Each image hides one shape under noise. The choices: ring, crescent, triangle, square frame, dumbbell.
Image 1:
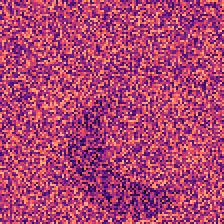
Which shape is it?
crescent
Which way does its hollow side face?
up and right
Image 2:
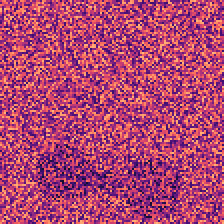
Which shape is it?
dumbbell
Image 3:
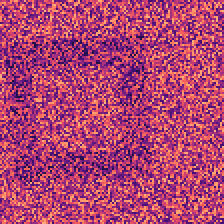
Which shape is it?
square frame
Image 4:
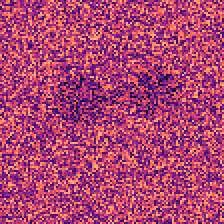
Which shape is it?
dumbbell
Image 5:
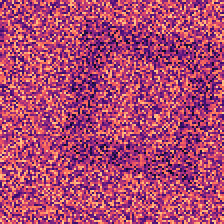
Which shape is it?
square frame
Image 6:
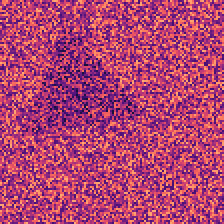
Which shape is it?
triangle
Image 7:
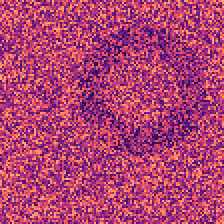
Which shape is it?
ring
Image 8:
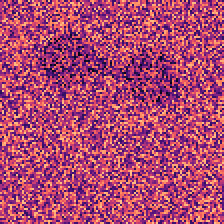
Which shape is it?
dumbbell
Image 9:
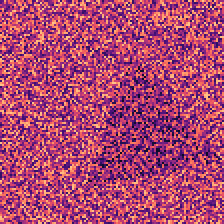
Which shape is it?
triangle
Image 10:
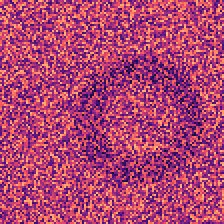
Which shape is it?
ring
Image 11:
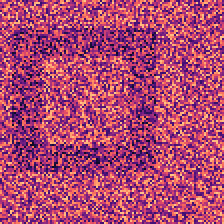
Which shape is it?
square frame
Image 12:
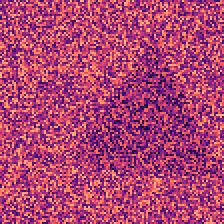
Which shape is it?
triangle
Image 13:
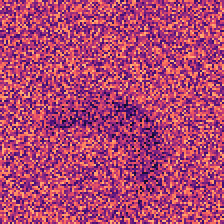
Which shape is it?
crescent
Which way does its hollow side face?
down and left
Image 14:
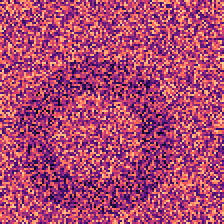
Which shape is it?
ring
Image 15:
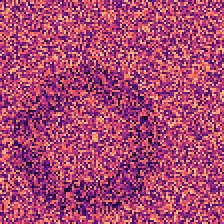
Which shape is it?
ring
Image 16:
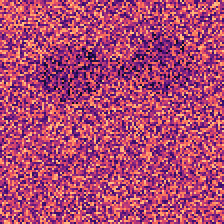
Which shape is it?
dumbbell
